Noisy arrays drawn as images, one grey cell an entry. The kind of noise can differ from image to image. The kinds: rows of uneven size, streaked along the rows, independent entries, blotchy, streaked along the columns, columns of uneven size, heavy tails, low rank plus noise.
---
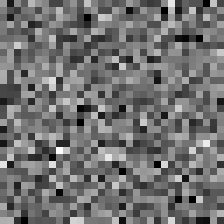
independent entries
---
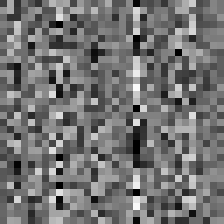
columns of uneven size
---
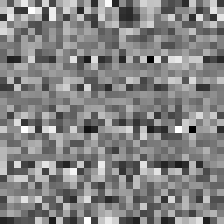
rows of uneven size
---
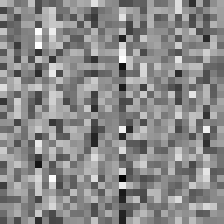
columns of uneven size
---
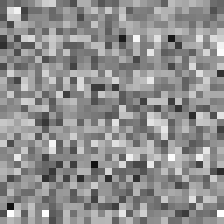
low rank plus noise
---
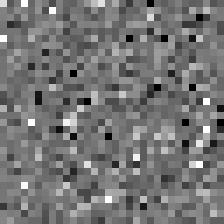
heavy tails
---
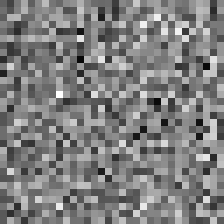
low rank plus noise
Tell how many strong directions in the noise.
five to eight
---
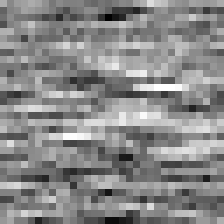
streaked along the rows
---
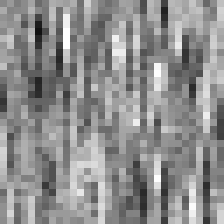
streaked along the columns
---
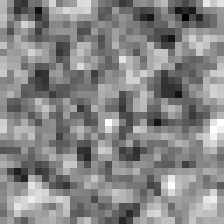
blotchy
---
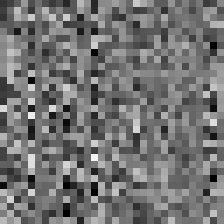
columns of uneven size
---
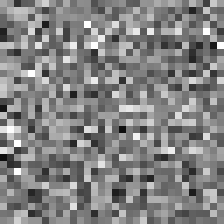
low rank plus noise
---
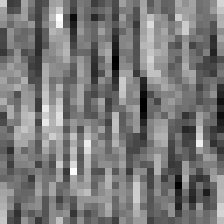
streaked along the columns
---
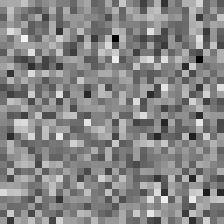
low rank plus noise
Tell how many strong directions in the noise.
two
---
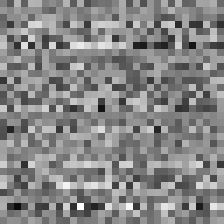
rows of uneven size
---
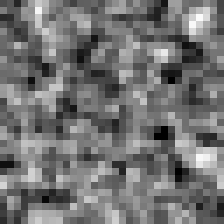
blotchy
